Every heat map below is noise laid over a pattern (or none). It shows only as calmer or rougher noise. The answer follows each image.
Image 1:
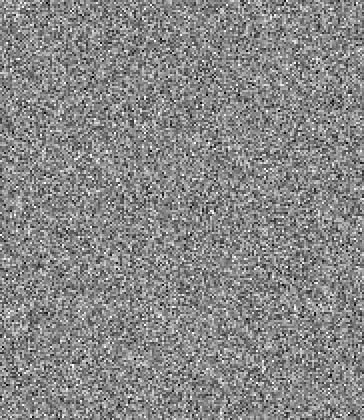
only noise
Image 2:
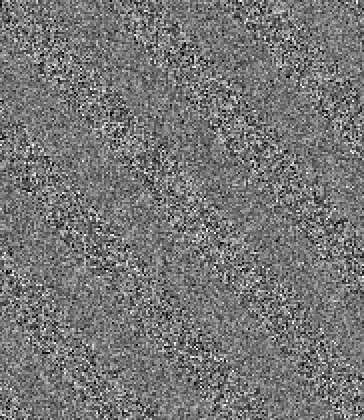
diagonal stripes
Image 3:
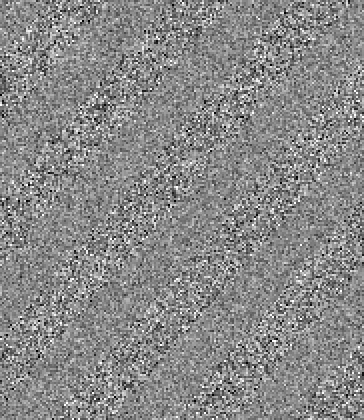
diagonal stripes
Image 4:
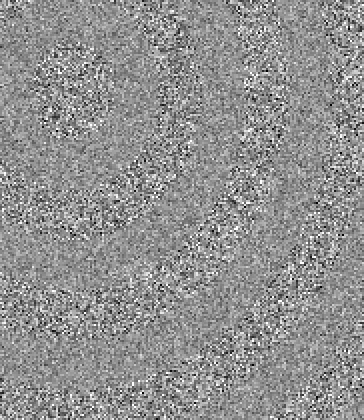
rings round one point
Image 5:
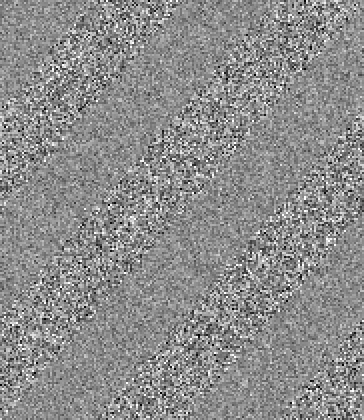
diagonal stripes
